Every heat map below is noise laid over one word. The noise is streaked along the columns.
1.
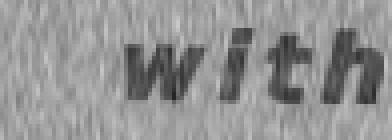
with
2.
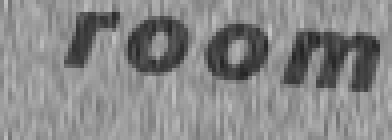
room
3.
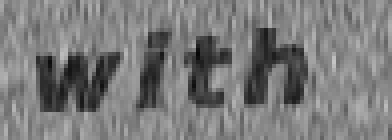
with
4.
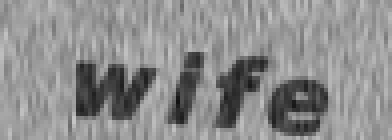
wife
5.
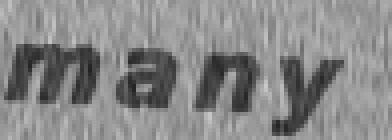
many
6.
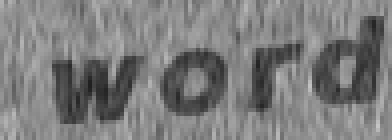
word
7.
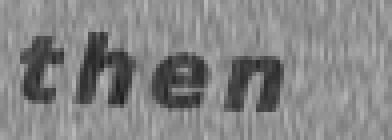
then
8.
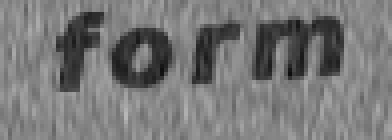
form
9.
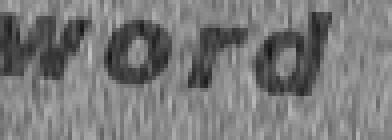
word
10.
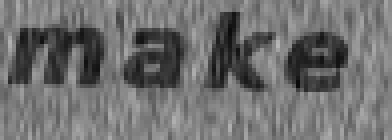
make
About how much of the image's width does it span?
nearly all
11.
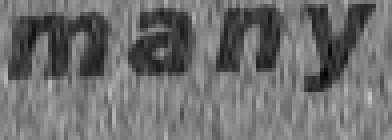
many
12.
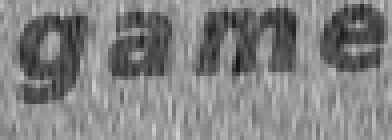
game
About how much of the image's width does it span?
nearly all
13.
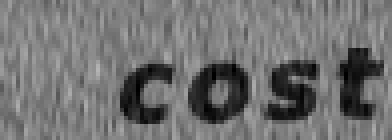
cost
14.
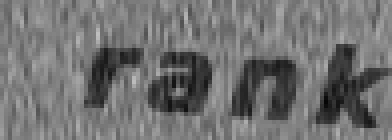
rank
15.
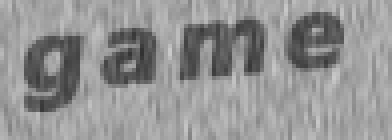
game
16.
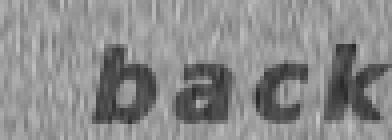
back
